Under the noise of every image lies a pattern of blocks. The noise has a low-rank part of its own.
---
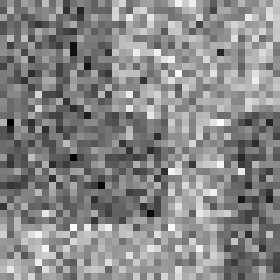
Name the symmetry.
no symmetry
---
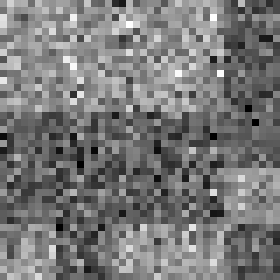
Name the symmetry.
no symmetry
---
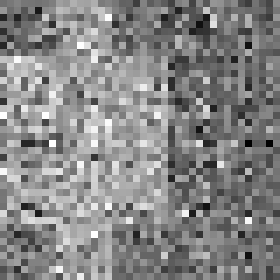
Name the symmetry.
top and bottom mirror each other
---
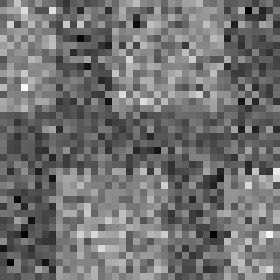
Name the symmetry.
the same after a half turn
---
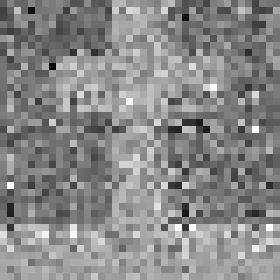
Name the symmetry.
left and right mirror each other
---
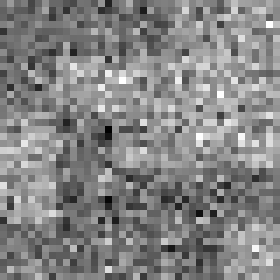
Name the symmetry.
no symmetry
